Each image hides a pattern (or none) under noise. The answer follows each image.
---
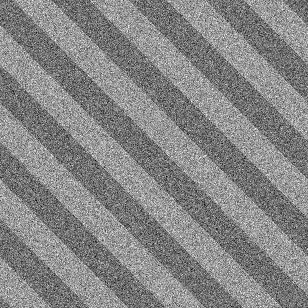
diagonal stripes
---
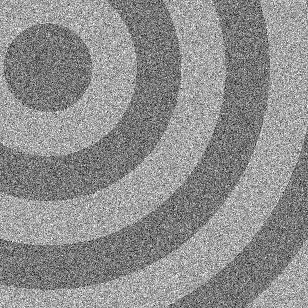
rings round one point
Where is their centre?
top left
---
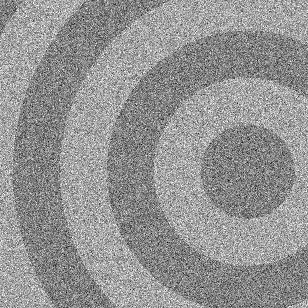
rings round one point
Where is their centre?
middle right
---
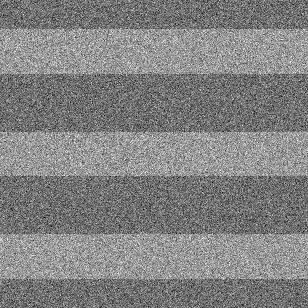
horizontal stripes
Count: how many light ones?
3
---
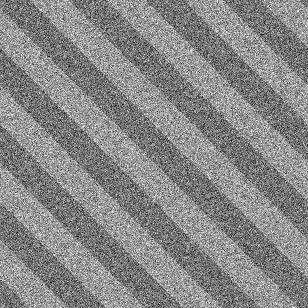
diagonal stripes
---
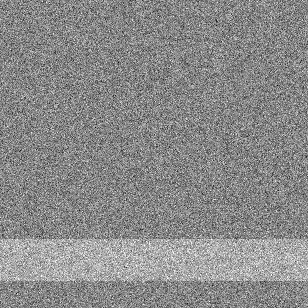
one horizontal stripe
